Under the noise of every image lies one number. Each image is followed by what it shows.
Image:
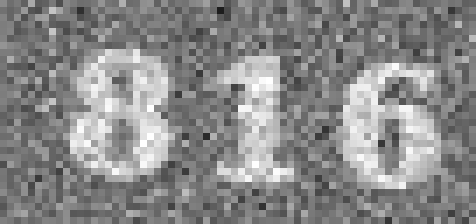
816
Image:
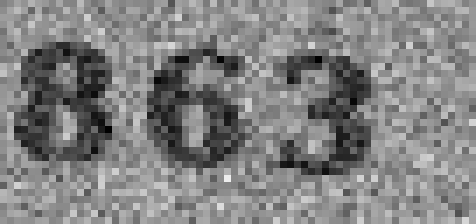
863
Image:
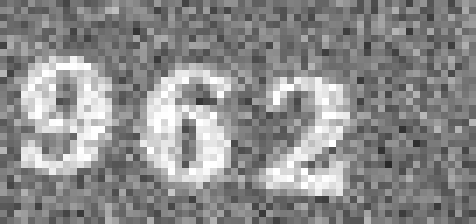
962
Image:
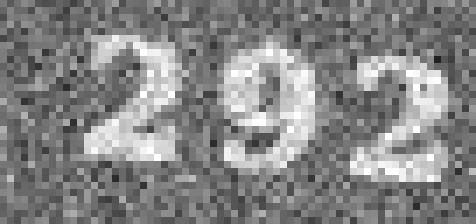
292
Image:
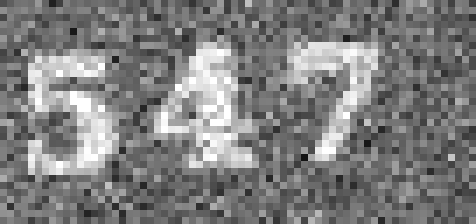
547
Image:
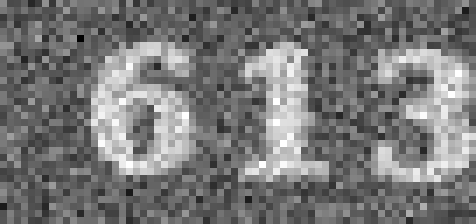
613
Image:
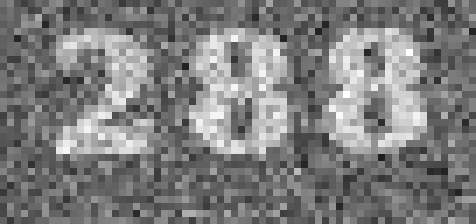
288
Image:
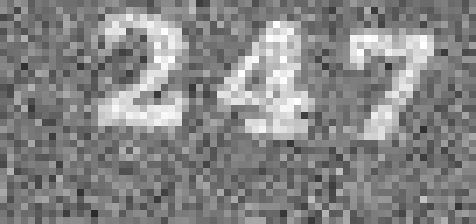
247
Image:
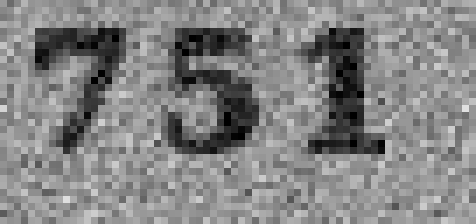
751
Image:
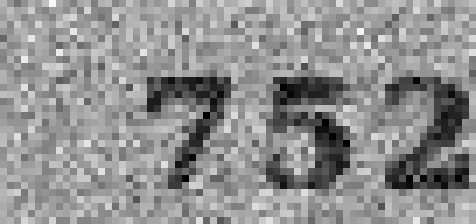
752
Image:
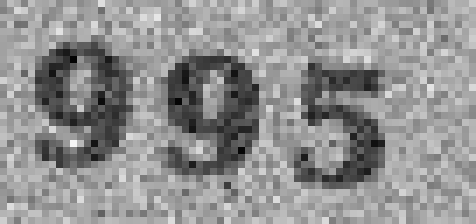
995
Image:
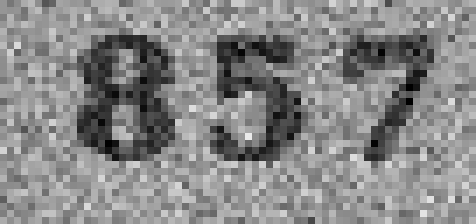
857
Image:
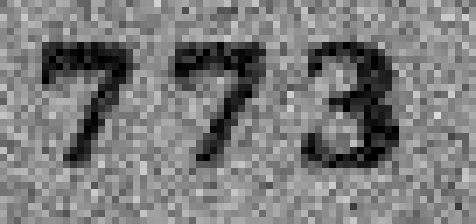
773
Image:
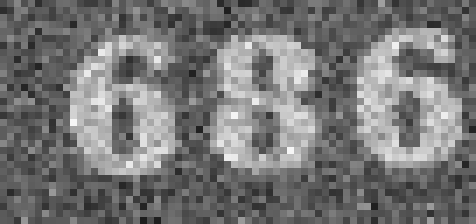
686
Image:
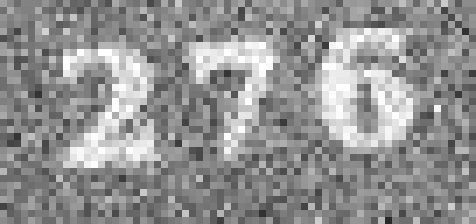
276
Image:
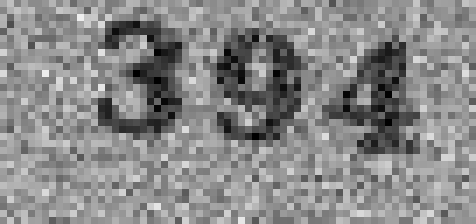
394
